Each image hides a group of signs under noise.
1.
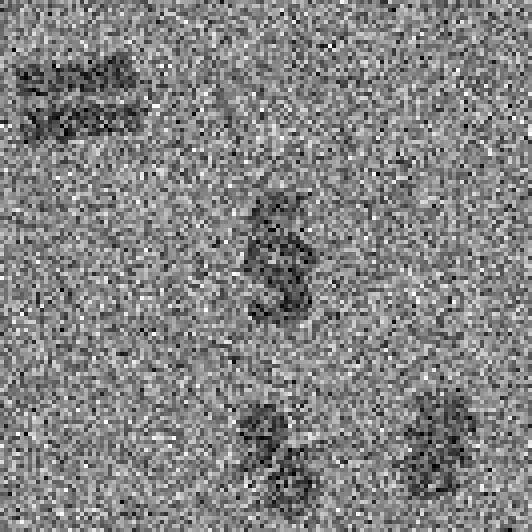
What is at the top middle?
nothing
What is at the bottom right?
hash sign
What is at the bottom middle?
percent sign
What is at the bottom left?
nothing
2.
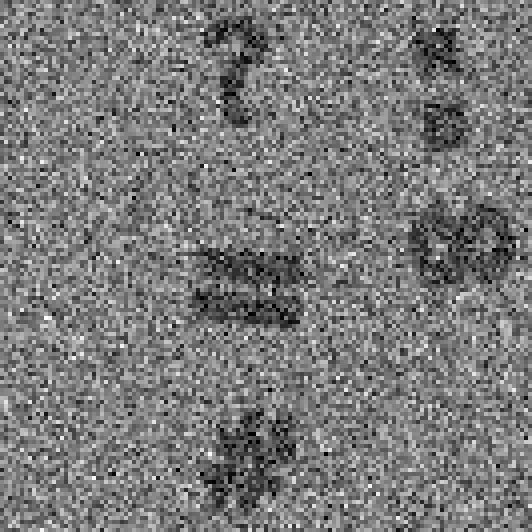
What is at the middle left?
nothing
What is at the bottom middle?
hash sign
